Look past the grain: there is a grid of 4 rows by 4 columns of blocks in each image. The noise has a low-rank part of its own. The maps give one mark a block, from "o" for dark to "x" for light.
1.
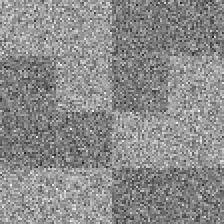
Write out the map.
xxoo
oxox
ooxx
xxoo
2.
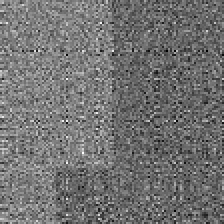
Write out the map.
xxoo
xxoo
xxoo
xooo
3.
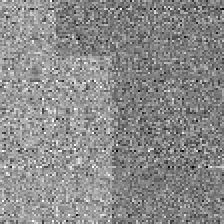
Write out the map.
xooo
xxoo
xxoo
xxoo
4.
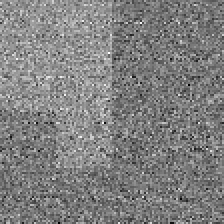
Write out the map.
xxoo
xxoo
oxoo
oooo
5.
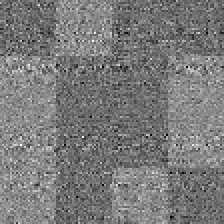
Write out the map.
oxoo
xoox
xoox
xoxo
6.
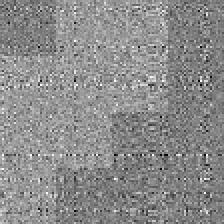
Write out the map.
oxxo
xxxo
xxoo
xooo
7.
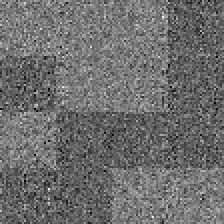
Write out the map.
xxxo
oxxo
xooo
ooxx
